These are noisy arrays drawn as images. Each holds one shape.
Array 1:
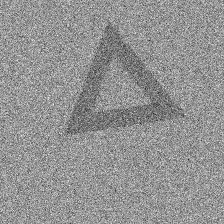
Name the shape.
triangle frame
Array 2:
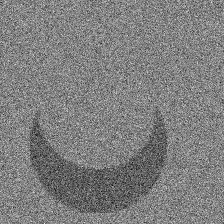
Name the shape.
crescent
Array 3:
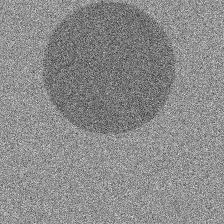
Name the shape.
disc
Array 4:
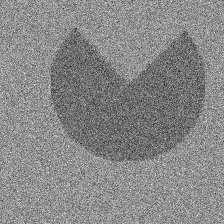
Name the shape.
disc with a wedge cut out
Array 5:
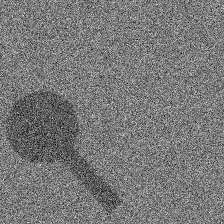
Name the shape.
lollipop
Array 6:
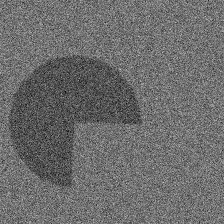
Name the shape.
disc with a wedge cut out
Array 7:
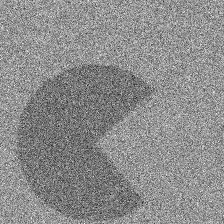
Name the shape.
disc with a wedge cut out
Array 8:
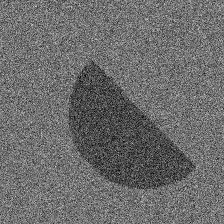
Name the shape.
half disc
